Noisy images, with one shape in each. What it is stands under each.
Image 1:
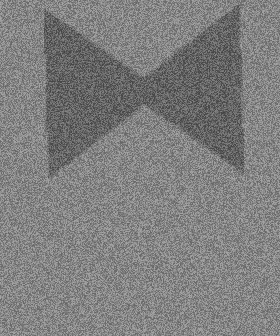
bow tie
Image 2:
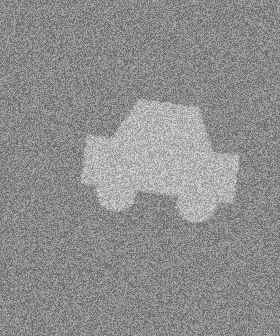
car
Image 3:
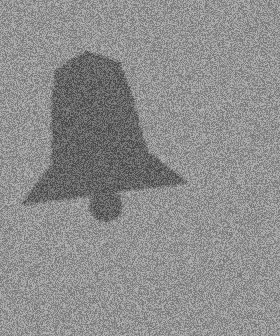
bell
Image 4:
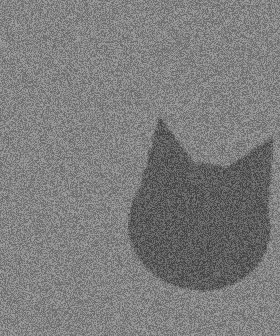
cat's head
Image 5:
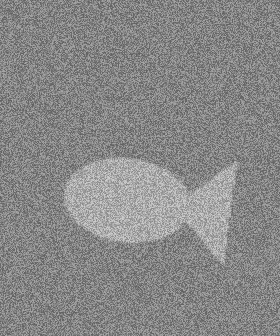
fish
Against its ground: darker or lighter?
lighter
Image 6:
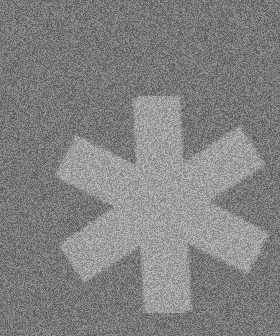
asterisk
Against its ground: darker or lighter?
lighter
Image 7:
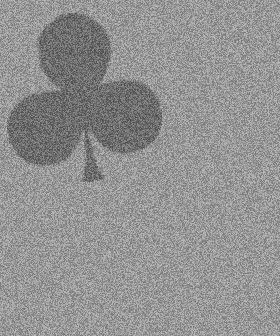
club
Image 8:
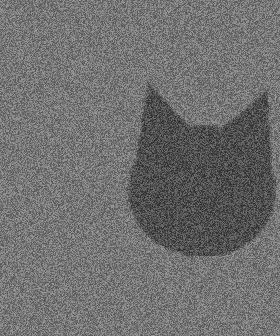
cat's head
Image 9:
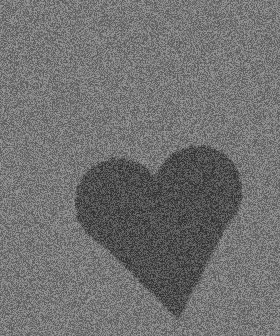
heart
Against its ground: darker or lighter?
darker
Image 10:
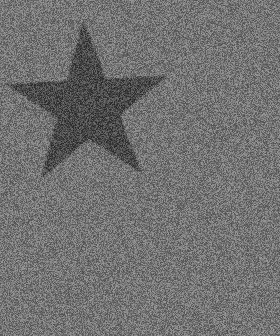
star
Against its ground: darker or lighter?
darker
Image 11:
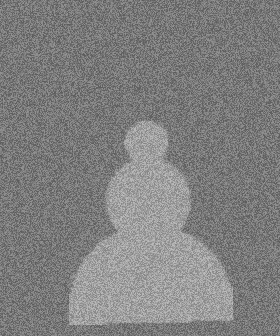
chess pawn
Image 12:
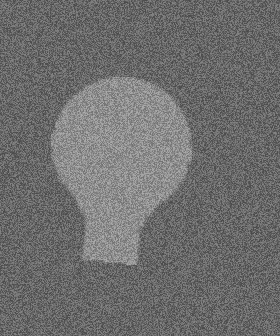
light bulb
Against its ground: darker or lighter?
lighter
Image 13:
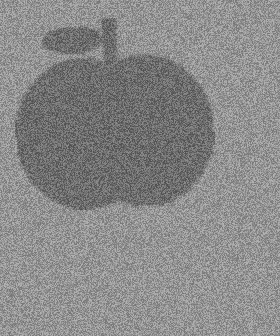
apple
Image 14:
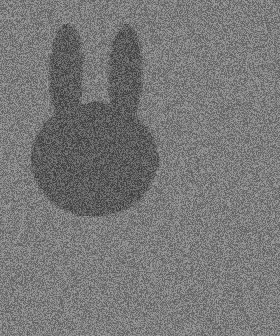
rabbit's head
